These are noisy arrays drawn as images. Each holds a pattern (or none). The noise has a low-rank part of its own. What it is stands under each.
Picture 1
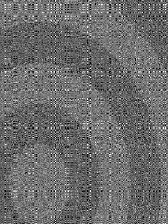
rings round one point
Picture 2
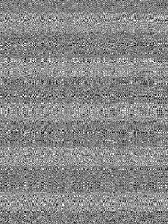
horizontal stripes
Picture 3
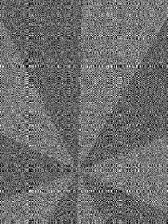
spokes from one point
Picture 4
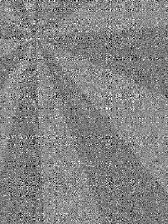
spokes from one point
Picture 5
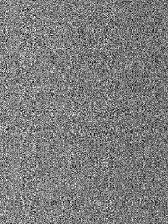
a smooth slope
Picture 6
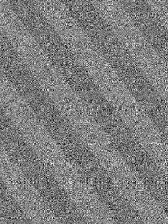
diagonal stripes
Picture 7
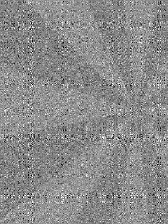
spokes from one point
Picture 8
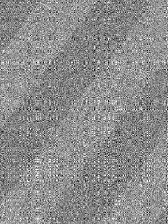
diagonal stripes
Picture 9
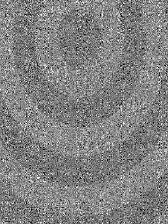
rings round one point
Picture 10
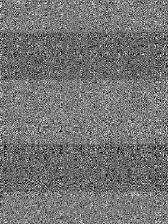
horizontal stripes
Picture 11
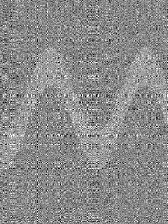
a wavy band
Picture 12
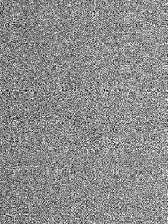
a smooth slope
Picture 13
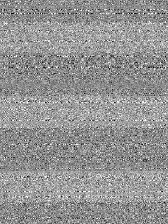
horizontal stripes
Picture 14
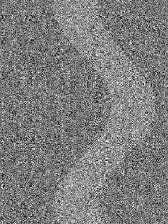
a wavy band
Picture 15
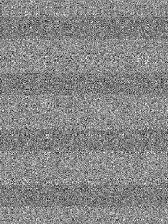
horizontal stripes
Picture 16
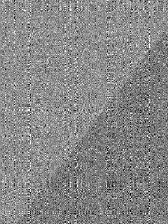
a sharp edge
